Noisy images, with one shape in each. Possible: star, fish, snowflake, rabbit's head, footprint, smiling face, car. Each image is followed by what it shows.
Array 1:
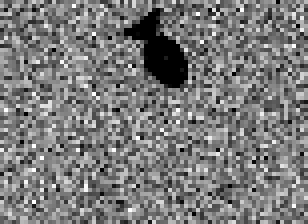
fish
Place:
top middle
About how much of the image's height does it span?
a third
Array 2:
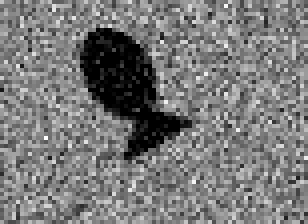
fish
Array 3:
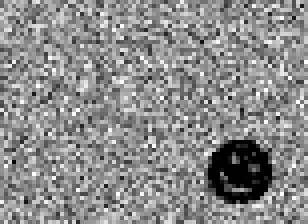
smiling face
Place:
bottom right
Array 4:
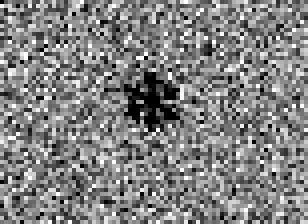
snowflake
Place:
centre
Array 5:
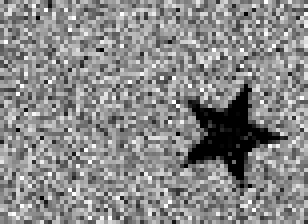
star
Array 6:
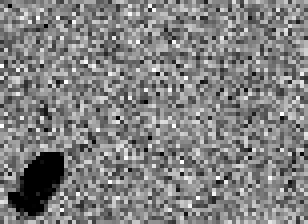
footprint
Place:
bottom left
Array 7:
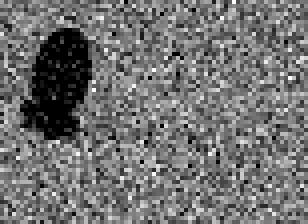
footprint
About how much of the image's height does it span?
half
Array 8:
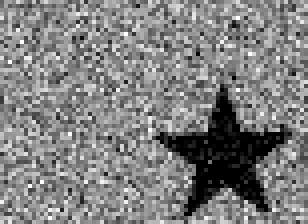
star
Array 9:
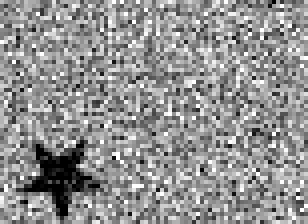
star
